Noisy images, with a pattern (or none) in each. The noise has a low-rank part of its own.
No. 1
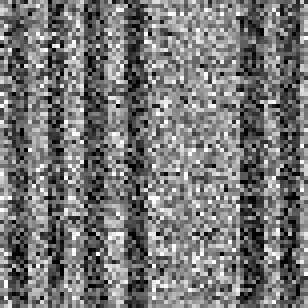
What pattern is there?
bands of columns
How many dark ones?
6
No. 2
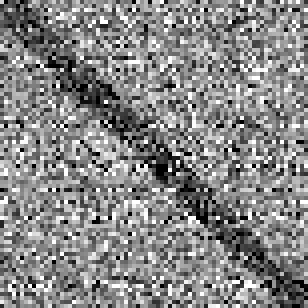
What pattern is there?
a diagonal band
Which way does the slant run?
top left to bottom right
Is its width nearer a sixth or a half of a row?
a sixth
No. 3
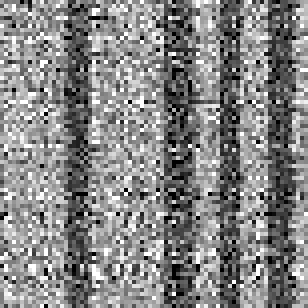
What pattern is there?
bands of columns
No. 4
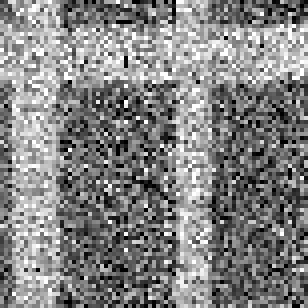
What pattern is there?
bands of rows crossing bands of columns
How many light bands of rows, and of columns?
1 and 2
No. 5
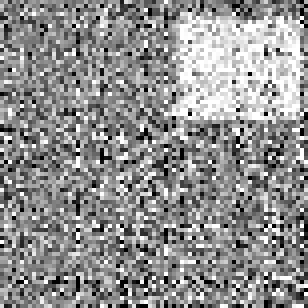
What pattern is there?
one block
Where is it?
top right
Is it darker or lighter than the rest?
lighter
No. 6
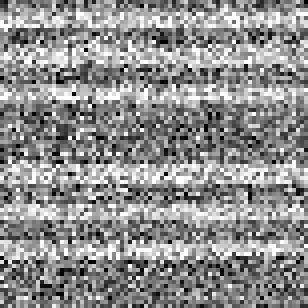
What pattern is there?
bands of rows
